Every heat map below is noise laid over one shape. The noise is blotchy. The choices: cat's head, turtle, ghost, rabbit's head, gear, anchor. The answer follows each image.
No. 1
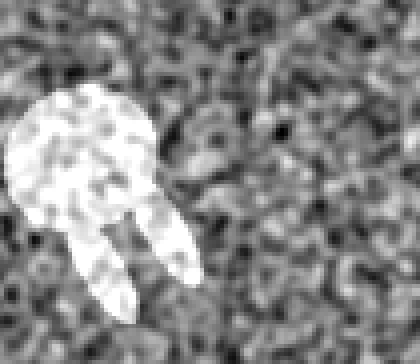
rabbit's head
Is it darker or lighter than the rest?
lighter
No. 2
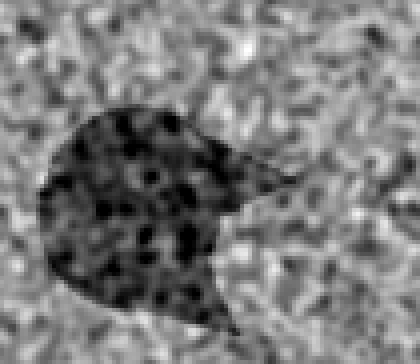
cat's head
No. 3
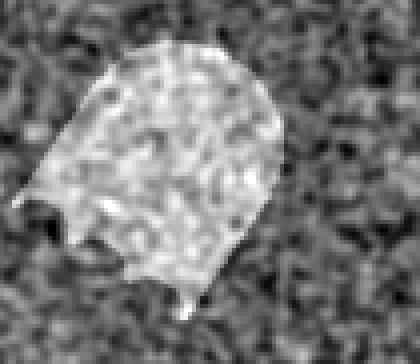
ghost
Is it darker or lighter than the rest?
lighter
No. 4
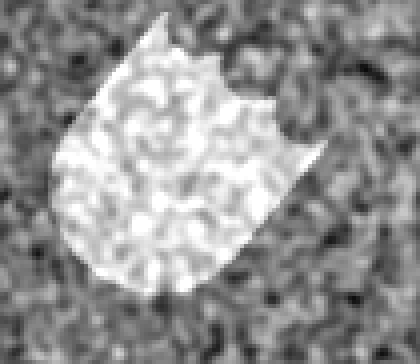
ghost
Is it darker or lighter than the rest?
lighter
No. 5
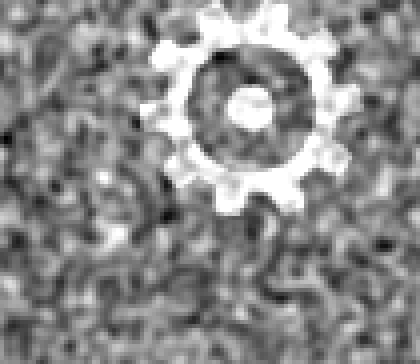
gear
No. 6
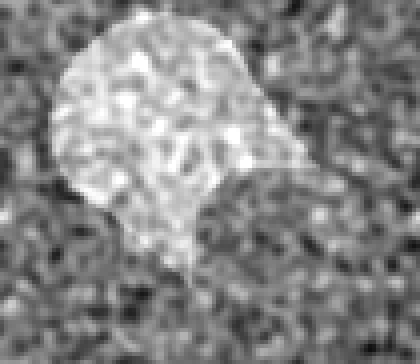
cat's head
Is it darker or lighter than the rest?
lighter
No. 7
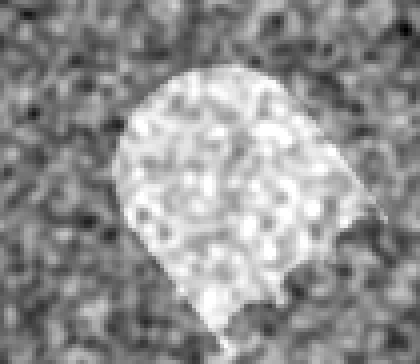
ghost
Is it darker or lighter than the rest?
lighter
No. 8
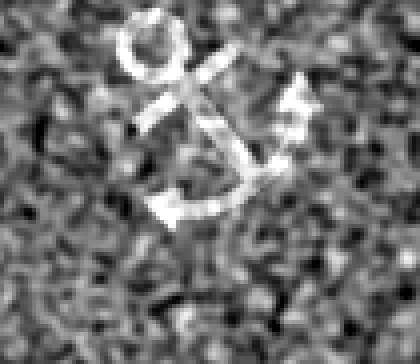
anchor
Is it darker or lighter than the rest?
lighter
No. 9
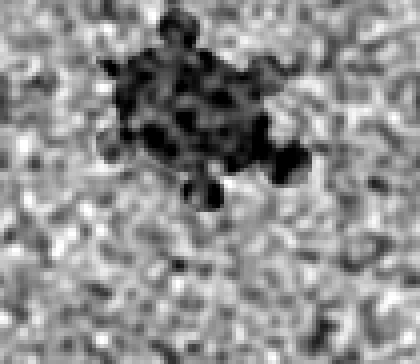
turtle
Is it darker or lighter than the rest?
darker
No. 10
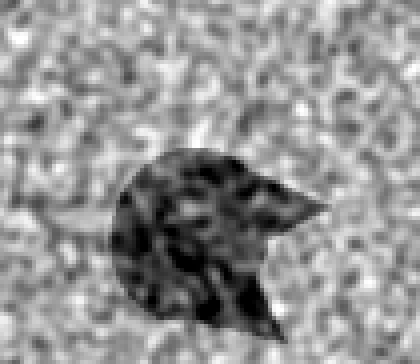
cat's head
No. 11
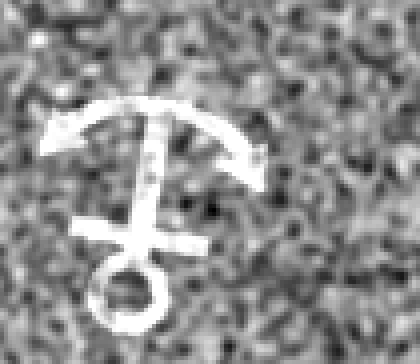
anchor
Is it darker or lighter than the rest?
lighter
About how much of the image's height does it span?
two thirds
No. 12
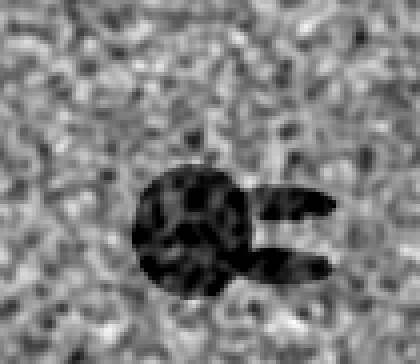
rabbit's head
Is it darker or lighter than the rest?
darker
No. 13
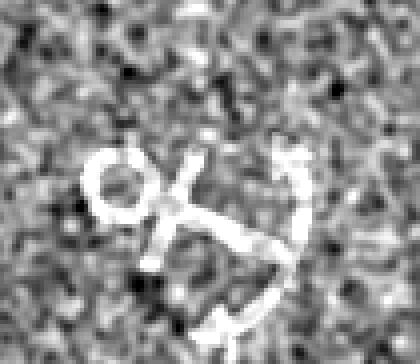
anchor
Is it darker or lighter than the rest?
lighter
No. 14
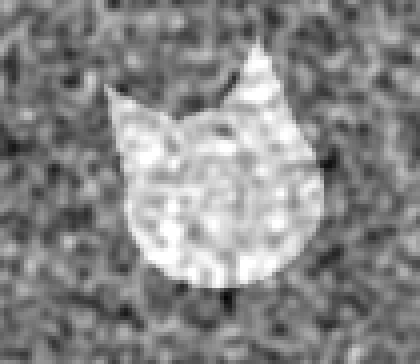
cat's head
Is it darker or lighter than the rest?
lighter
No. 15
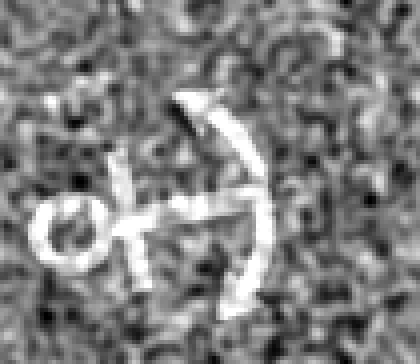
anchor
